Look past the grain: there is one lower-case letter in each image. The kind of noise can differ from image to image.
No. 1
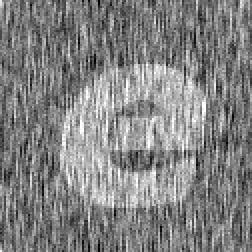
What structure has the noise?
streaked along the columns
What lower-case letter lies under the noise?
e
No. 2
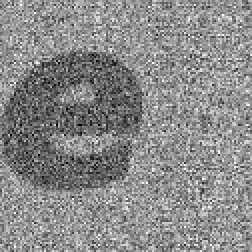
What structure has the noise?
low rank plus noise
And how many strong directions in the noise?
five to eight
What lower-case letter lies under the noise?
e
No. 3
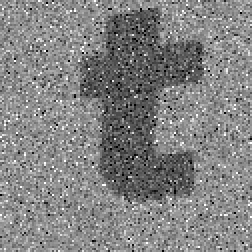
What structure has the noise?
heavy tails
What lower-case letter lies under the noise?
t
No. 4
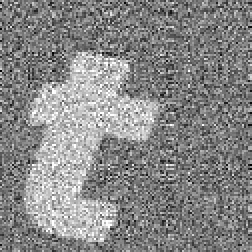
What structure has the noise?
low rank plus noise
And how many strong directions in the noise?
three or four
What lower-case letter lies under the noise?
t
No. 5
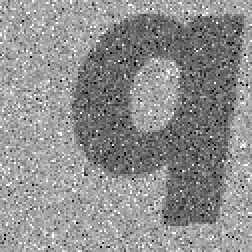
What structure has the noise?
heavy tails
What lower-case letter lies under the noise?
q
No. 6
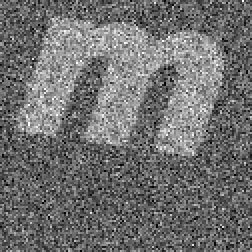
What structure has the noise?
independent entries
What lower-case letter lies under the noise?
m
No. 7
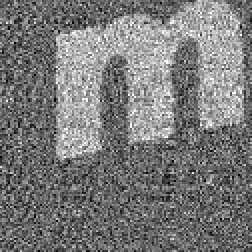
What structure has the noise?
low rank plus noise
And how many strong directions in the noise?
two
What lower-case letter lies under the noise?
m
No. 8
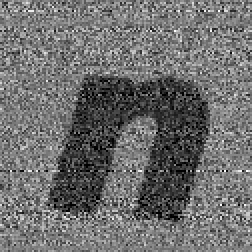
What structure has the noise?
rows of uneven size
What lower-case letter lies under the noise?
n
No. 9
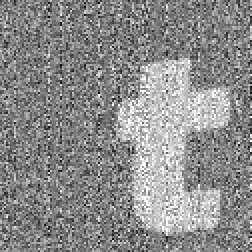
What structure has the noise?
columns of uneven size
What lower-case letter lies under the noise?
t
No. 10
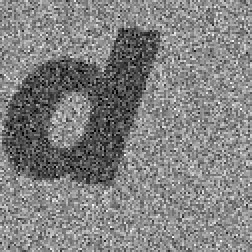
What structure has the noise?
independent entries
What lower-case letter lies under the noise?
d
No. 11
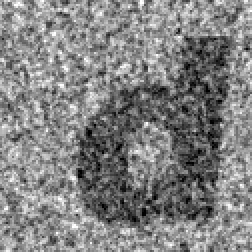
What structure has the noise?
blotchy
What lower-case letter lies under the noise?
d
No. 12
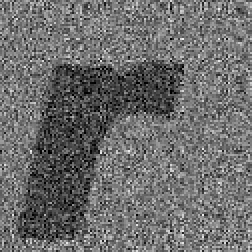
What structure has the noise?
low rank plus noise
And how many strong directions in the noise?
three or four
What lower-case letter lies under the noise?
r
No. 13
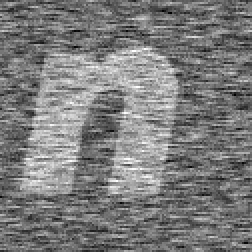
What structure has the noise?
streaked along the rows
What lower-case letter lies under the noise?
n
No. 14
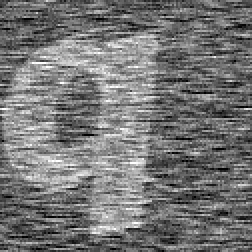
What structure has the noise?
streaked along the rows
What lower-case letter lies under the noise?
q
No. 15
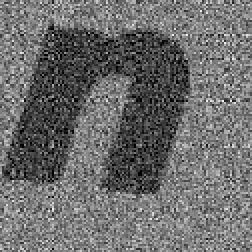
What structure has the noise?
low rank plus noise
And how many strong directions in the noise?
one
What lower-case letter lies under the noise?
n
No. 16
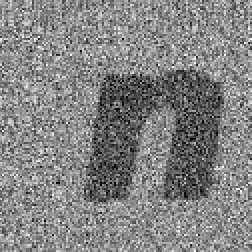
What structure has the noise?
low rank plus noise
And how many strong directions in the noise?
five to eight
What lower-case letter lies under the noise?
n
